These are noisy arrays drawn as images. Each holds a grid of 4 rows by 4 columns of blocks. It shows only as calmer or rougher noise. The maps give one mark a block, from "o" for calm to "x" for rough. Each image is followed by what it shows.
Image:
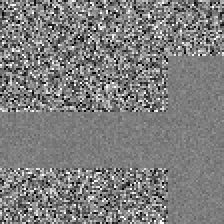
xxxx
xxxo
oooo
xxxo
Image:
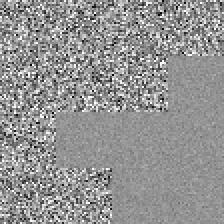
xxxx
xxxo
xooo
xxoo
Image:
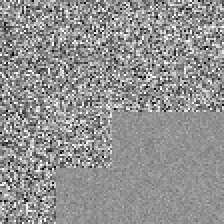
xxxx
xxxx
xxoo
xooo
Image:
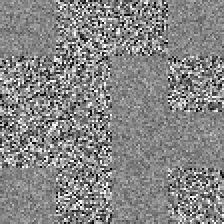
oxxo
xxox
xxoo
oxox
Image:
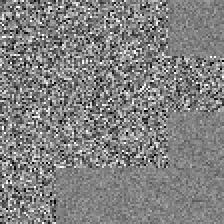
xxxo
xxxx
xxxo
xooo
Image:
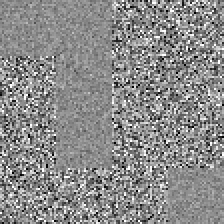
ooxx
xoxx
xoxx
xxxo
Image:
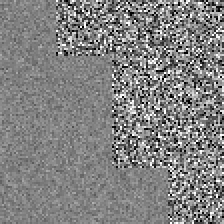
oxxx
ooxx
ooxx
ooox
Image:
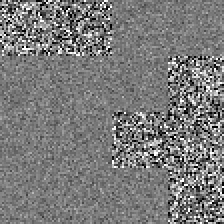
xxoo
ooox
ooxx
ooox
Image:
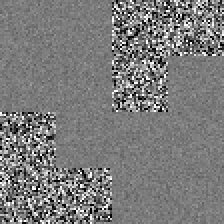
ooxx
ooxo
xooo
xxoo
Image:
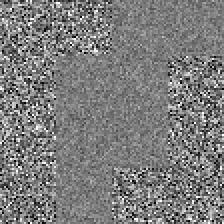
xxoo
xoox
xoox
xoxx
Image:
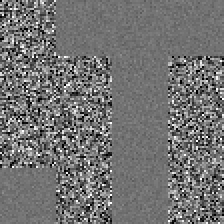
xooo
xxox
xxox
oxox
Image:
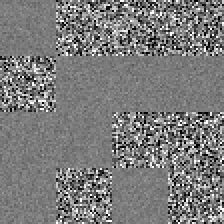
oxxx
xooo
ooxx
oxox
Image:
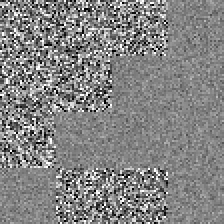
xxxo
xxoo
xooo
oxxo
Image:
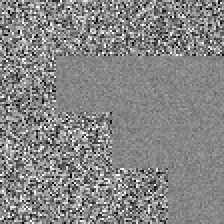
xxxx
xooo
xxoo
xxxo
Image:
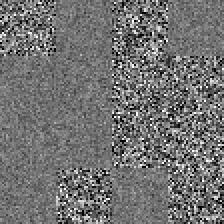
xoxo
ooxx
ooxx
oxox
